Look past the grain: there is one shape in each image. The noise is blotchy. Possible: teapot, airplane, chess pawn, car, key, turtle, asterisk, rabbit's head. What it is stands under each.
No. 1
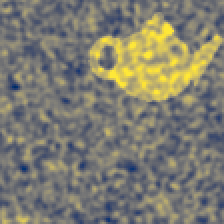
teapot
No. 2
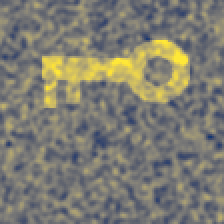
key
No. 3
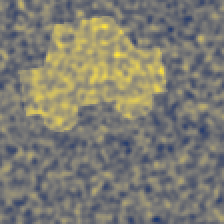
car
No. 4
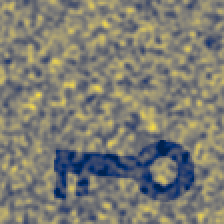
key
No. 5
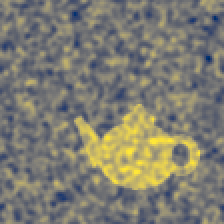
teapot
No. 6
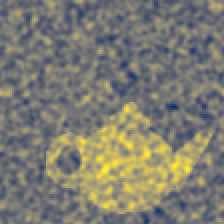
teapot
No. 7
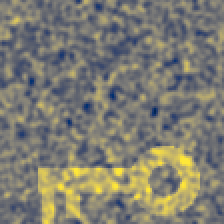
key
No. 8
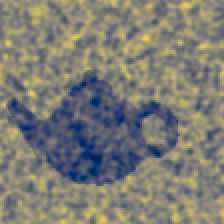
teapot
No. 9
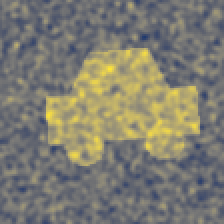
car
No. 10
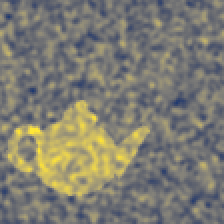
teapot
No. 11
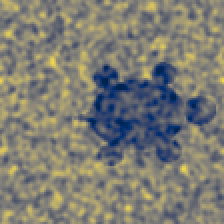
turtle
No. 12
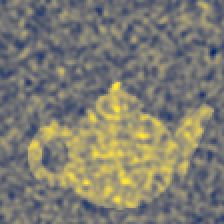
teapot
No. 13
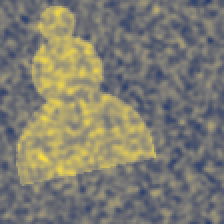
chess pawn
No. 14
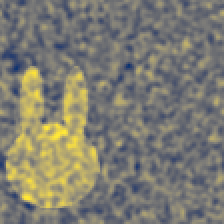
rabbit's head
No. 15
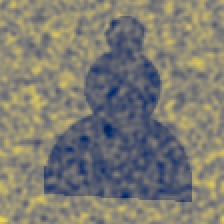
chess pawn
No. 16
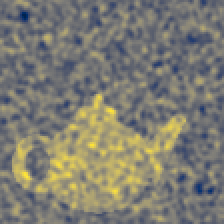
teapot
